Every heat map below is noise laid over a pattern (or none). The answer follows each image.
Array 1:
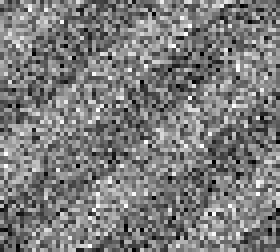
diagonal stripes
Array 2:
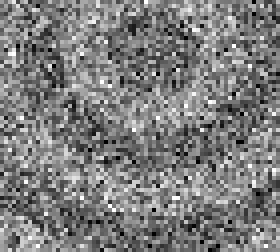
rings round one point
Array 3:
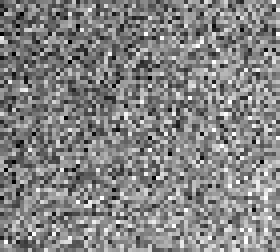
a smooth slope
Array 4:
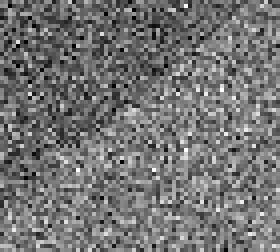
a sharp edge
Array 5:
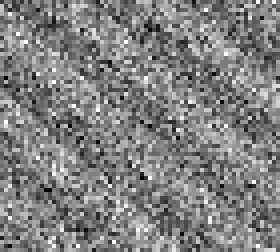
diagonal stripes
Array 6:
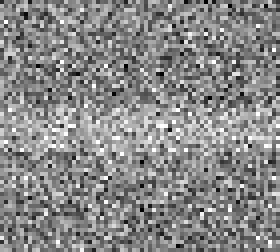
one horizontal stripe
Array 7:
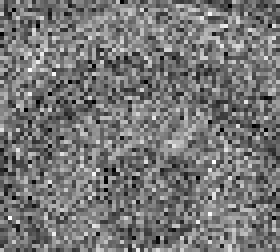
rings round one point
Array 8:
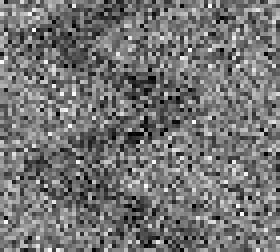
a wavy band
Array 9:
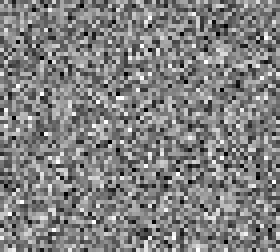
only noise
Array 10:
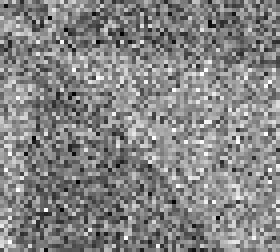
spokes from one point
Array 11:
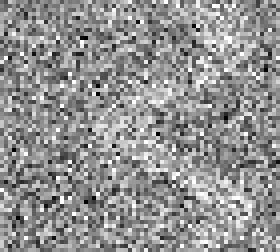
a wavy band
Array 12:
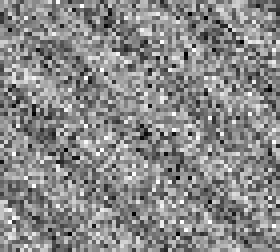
diagonal stripes
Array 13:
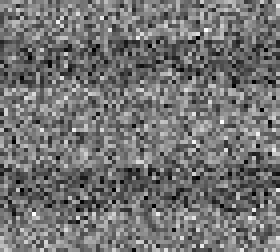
horizontal stripes
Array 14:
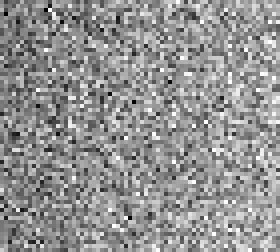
a smooth slope
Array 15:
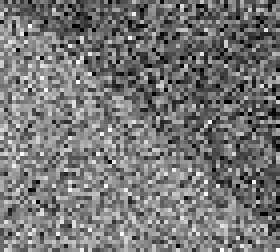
a sharp edge
